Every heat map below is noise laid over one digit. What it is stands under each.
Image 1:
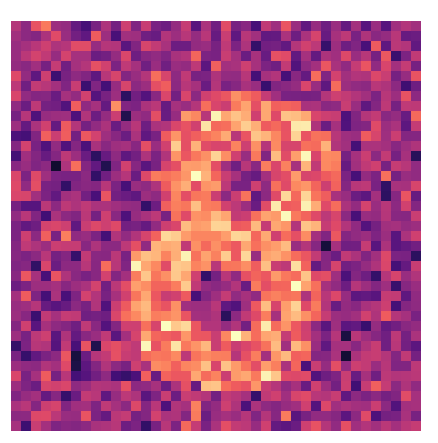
8
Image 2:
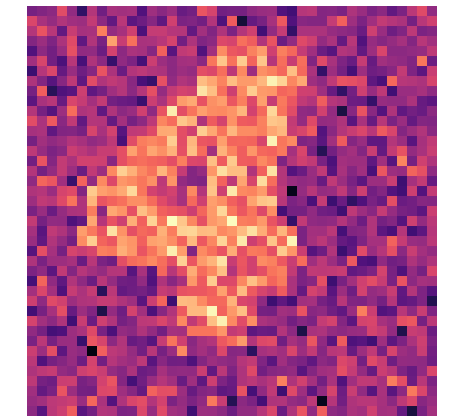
4
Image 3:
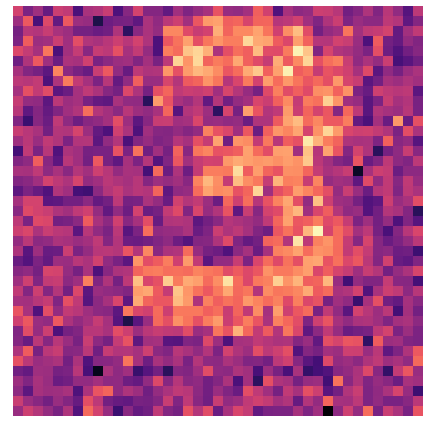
3
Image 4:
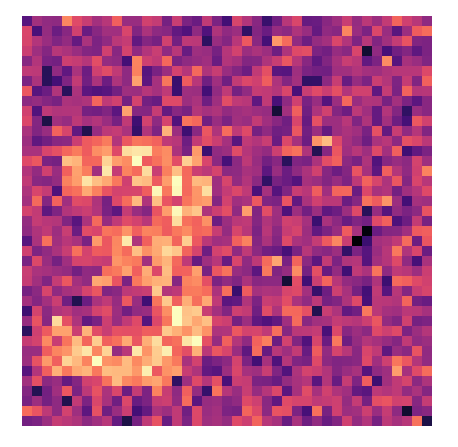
3
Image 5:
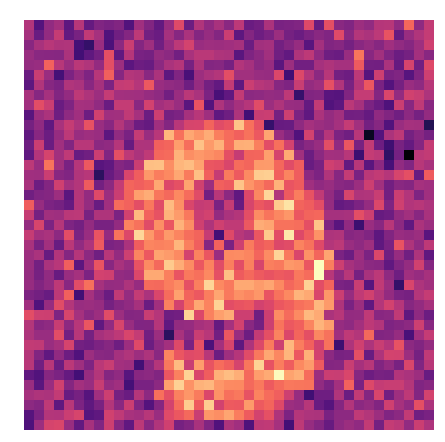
9
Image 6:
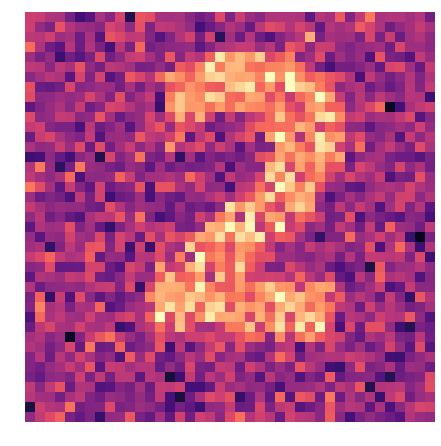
2
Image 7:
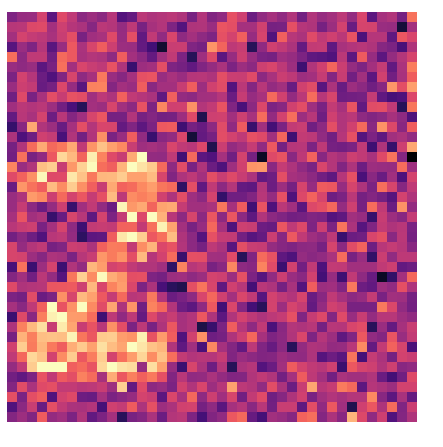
2
